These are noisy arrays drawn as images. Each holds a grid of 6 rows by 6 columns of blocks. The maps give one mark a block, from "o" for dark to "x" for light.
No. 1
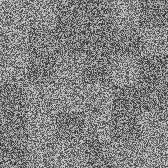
xxooxo
xoooox
xoxoxo
oxxxoo
oxoxox
oxxoxx
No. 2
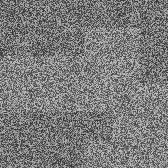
oooooo
oooxxo
xxxxxo
xxxxxx
ooooxx
oooxxx
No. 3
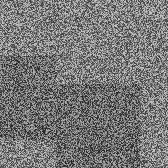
xxxxxx
xxxxxx
ooxxxx
ooooox
ooooox
xxooox
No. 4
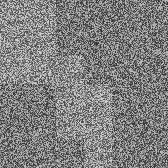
xxoooo
xxoooo
xxxooo
ooxxoo
ooxxoo
oooxoo
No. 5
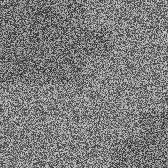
oooxxx
ooooxx
oooxxx
xxxxxx
xxxxxo
xxxxoo
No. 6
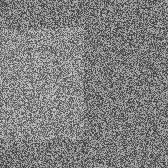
oooooo
xxxooo
xxxooo
xxxooo
xxxooo
oooooo
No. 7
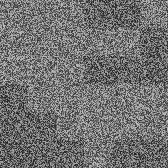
xxxoox
xxxxxo
xxxooo
oxxxxx
ooxxxx
oooxoo
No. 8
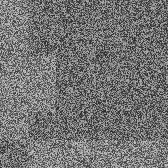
xooooo
xooooo
xxoooo
xxoooo
xooooo
oxxxxx
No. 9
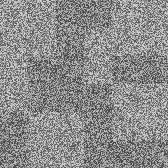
xxooxx
xxoxxx
xooxoo
xoooxx
oxxoxx
oxxooo
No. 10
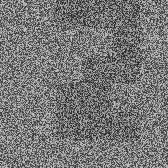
xxooox
xxxxox
xxxoox
xxooxx
xxooox
xxxxxx
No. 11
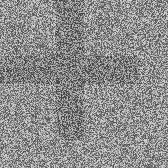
xxoxxx
xxoxxx
ooooox
xxoxxx
xxoxxx
xxxxxx
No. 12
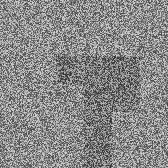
xxxxxx
xxxxxx
xxooox
xxxoox
xxxoxx
xxxoxx
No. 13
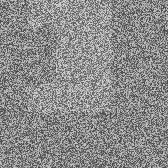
oxxxoo
ooxxoo
ooxxoo
oxxxoo
oooooo
oooooo
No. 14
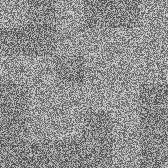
xoxoox
ooxxxx
xxoxxx
oxxxxo
oxxoxo
ooooxo
